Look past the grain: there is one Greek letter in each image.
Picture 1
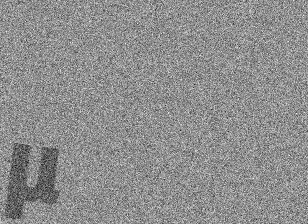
mu
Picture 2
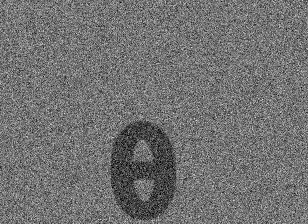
theta
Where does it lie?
bottom middle
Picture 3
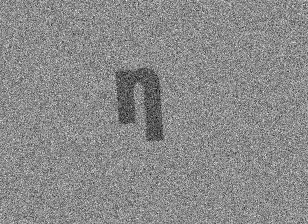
eta
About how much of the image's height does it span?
a third
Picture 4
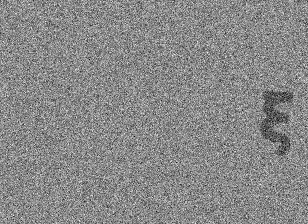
xi
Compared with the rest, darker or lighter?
darker
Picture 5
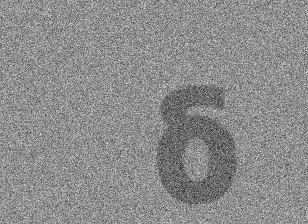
delta
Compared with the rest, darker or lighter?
darker
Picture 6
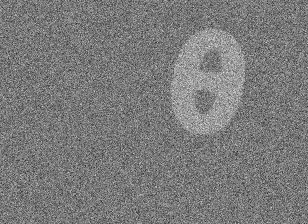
theta
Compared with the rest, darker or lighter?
lighter
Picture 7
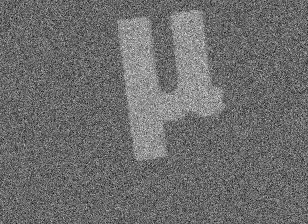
mu
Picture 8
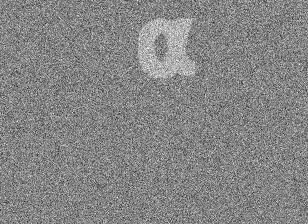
alpha
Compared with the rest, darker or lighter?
lighter
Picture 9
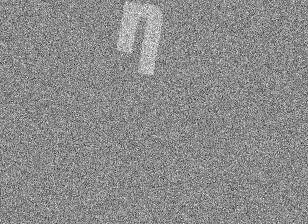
eta
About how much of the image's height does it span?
a third
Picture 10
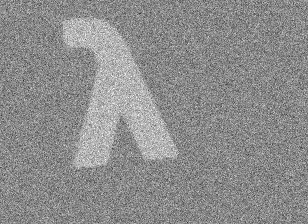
lambda
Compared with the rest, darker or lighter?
lighter
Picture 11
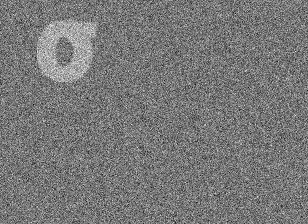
sigma
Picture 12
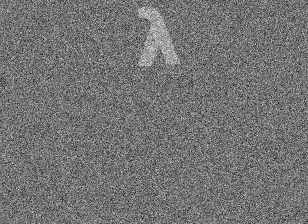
lambda
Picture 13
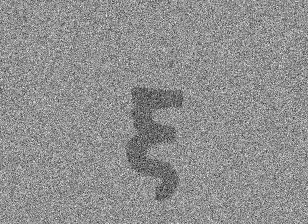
xi
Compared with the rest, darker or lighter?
darker
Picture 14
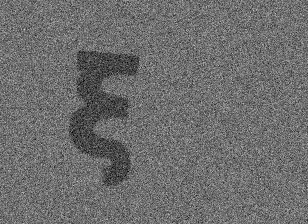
xi
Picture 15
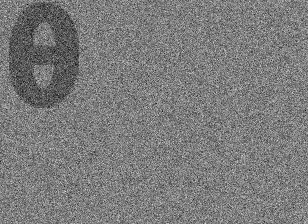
theta
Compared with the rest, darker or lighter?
darker
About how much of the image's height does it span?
half
